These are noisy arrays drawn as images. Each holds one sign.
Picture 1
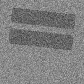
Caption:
dark equals sign
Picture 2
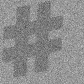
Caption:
dark hash sign
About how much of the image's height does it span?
nearly all
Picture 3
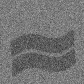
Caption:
dark approximately sign
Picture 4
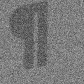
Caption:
dark pilcrow
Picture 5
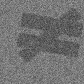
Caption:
dark not-equal sign
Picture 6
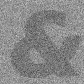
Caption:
dark ampersand
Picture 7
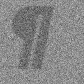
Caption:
dark pilcrow
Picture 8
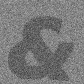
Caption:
dark ampersand
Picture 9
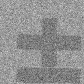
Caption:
dark plus-minus sign
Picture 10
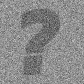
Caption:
dark question mark
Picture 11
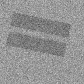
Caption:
dark equals sign
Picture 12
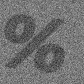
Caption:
dark percent sign
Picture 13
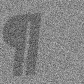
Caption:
dark pilcrow
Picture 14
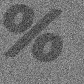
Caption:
dark percent sign
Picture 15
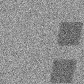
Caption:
dark colon
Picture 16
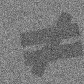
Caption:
dark not-equal sign
